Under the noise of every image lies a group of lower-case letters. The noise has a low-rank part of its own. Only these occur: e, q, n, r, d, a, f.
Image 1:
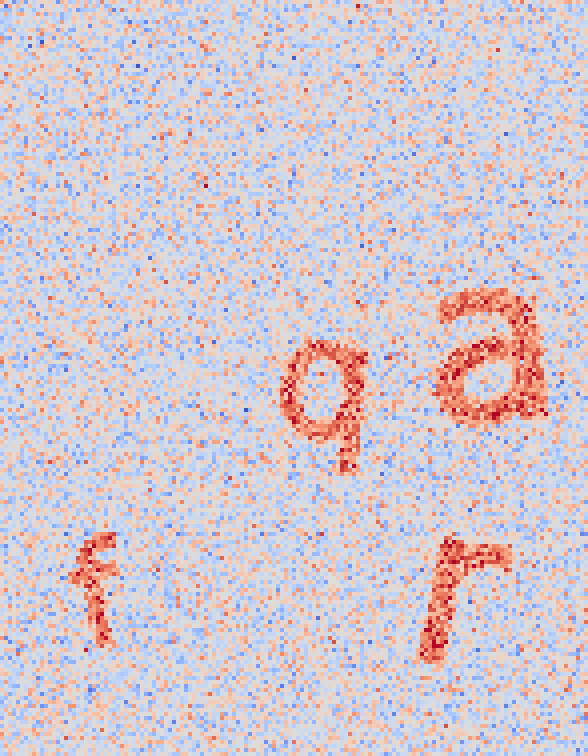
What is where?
centre: q; middle right: a; bottom left: f; bottom right: r
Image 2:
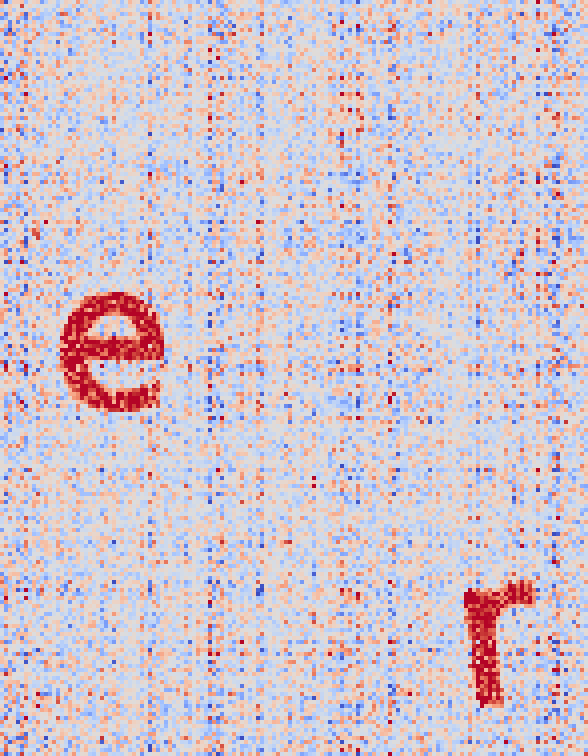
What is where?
middle left: e; bottom right: r
